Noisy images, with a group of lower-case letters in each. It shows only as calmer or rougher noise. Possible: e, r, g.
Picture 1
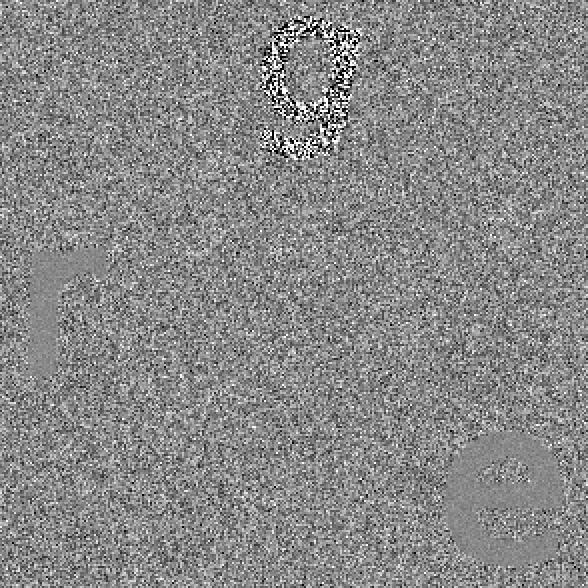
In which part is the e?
bottom right
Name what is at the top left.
nothing
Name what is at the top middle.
g
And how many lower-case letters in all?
3
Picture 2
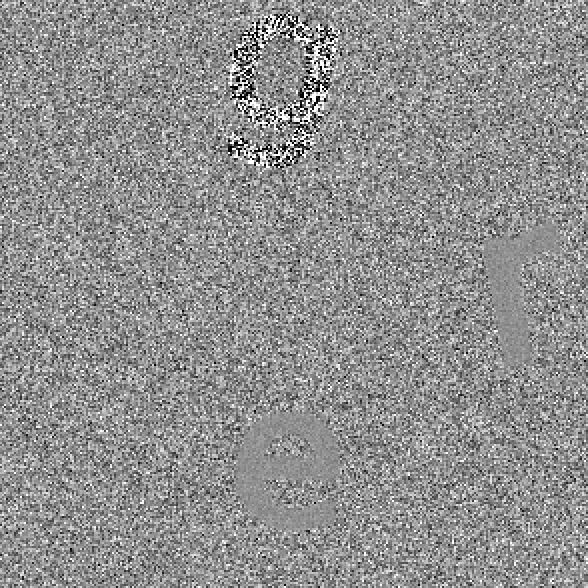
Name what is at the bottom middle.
e
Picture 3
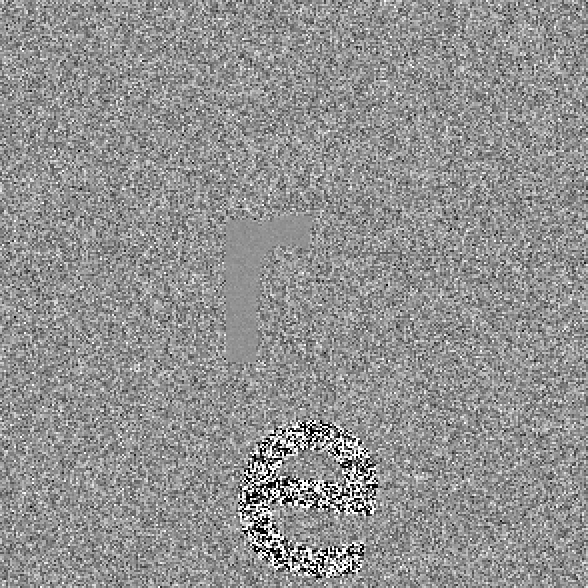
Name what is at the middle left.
nothing
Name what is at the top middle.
nothing
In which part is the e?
bottom middle
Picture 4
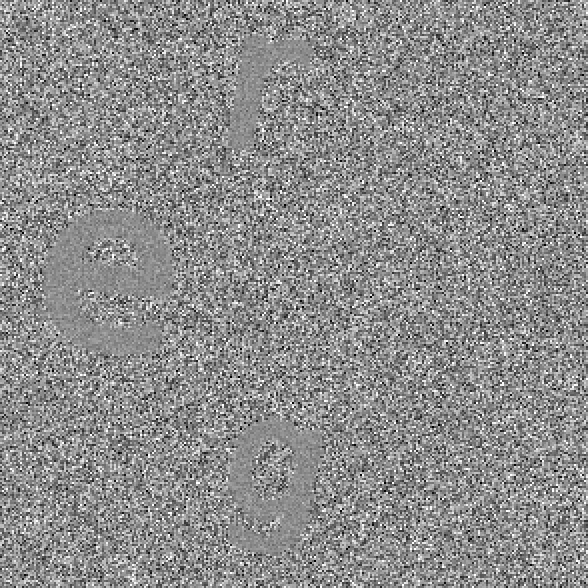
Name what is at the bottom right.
nothing
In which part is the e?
middle left
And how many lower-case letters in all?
3
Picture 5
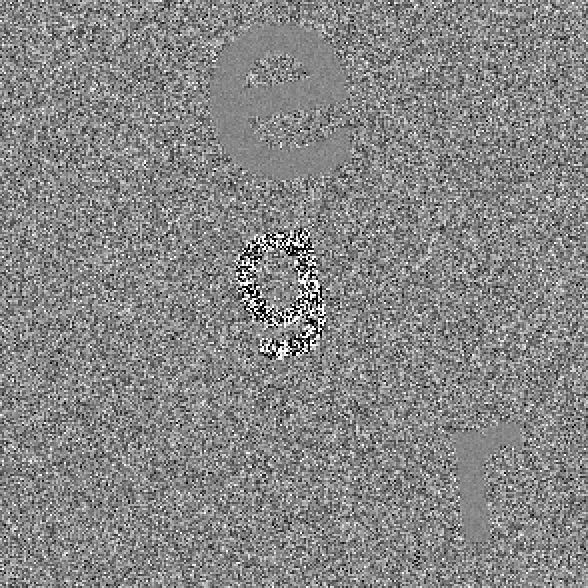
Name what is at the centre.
g
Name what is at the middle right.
nothing
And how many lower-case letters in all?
3
